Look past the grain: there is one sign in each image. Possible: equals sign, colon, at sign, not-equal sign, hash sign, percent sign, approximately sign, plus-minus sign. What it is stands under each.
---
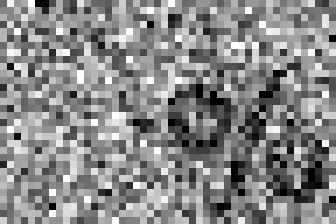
percent sign
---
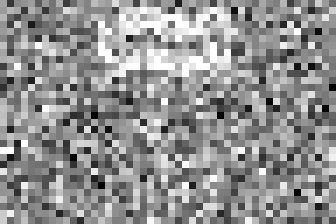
approximately sign
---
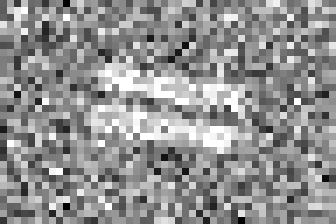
equals sign
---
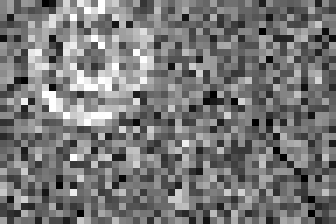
at sign
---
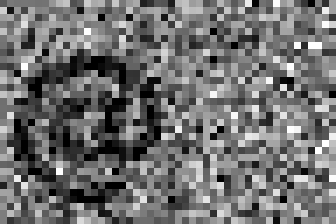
at sign
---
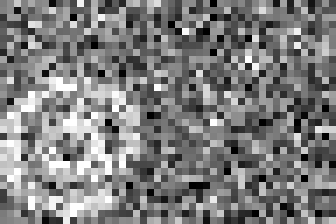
at sign
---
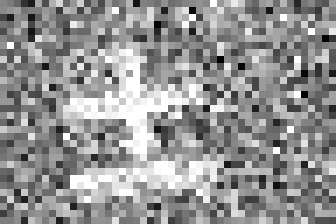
plus-minus sign
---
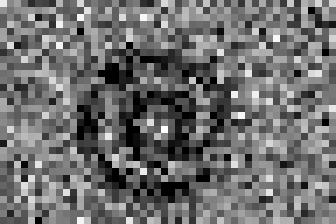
at sign
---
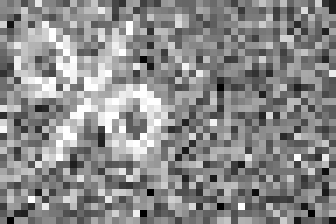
percent sign
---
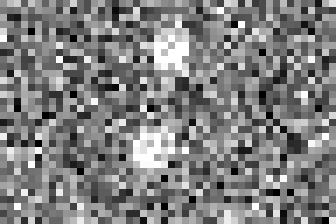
colon
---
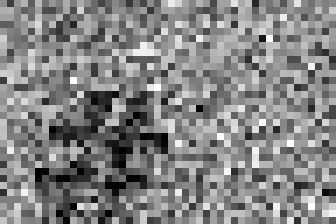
hash sign
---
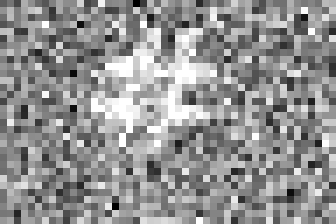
hash sign
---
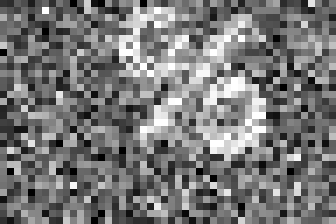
percent sign
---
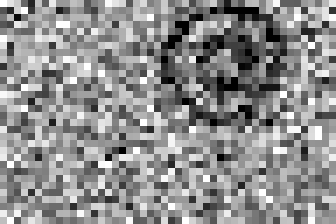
at sign
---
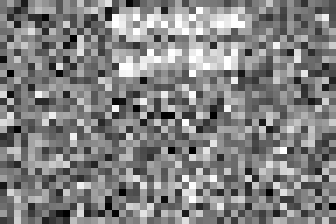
equals sign
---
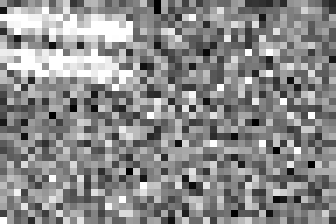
equals sign
